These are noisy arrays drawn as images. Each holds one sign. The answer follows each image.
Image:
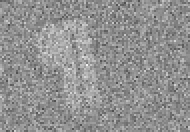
pilcrow
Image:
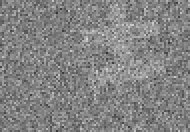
plus-minus sign
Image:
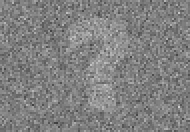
question mark
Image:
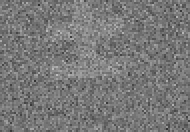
plus-minus sign
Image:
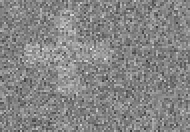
plus sign
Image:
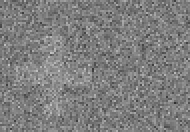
plus sign
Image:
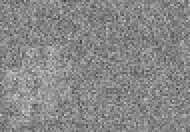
hash sign
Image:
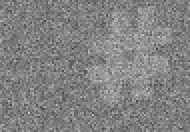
hash sign
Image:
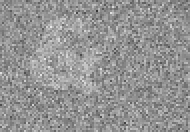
ampersand
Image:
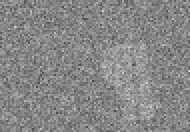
pilcrow
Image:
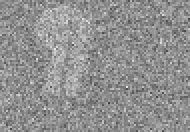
pilcrow
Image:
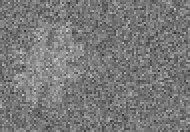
hash sign
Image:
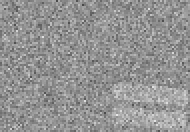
equals sign
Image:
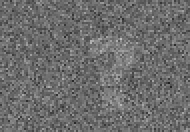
question mark
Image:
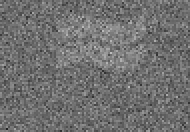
approximately sign
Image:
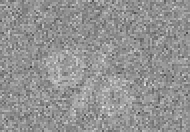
percent sign
